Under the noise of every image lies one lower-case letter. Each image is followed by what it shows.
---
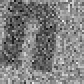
n
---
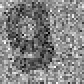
g
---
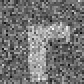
r
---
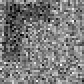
r
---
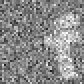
f
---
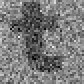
t
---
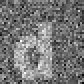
d
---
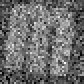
m
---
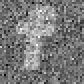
f
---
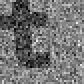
t
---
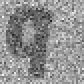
q
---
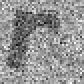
r
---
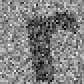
r
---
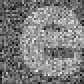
e
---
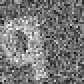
q
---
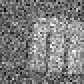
m
